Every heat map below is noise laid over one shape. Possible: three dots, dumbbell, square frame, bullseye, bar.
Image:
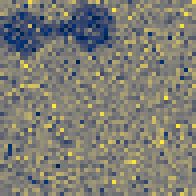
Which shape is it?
dumbbell
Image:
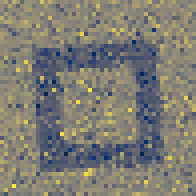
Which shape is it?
square frame
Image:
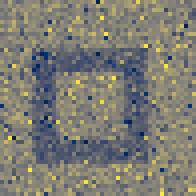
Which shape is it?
square frame
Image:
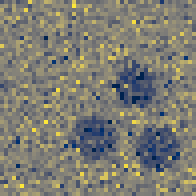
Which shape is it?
three dots
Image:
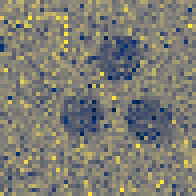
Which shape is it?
three dots
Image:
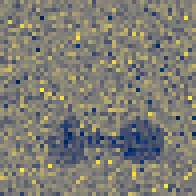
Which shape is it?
dumbbell
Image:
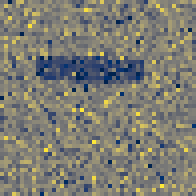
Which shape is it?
bar
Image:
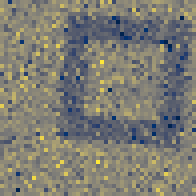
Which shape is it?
square frame
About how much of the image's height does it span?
two thirds
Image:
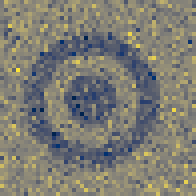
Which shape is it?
bullseye
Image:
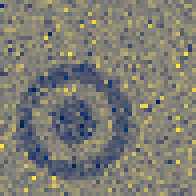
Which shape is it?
bullseye
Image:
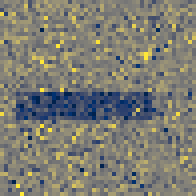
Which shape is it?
bar
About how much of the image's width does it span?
two thirds
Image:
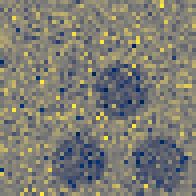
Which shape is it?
three dots
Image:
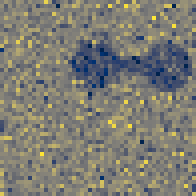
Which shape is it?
dumbbell
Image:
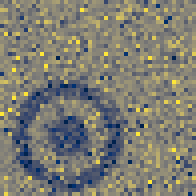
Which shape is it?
bullseye
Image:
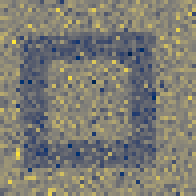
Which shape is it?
square frame
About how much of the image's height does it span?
two thirds
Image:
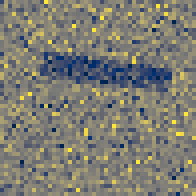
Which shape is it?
bar
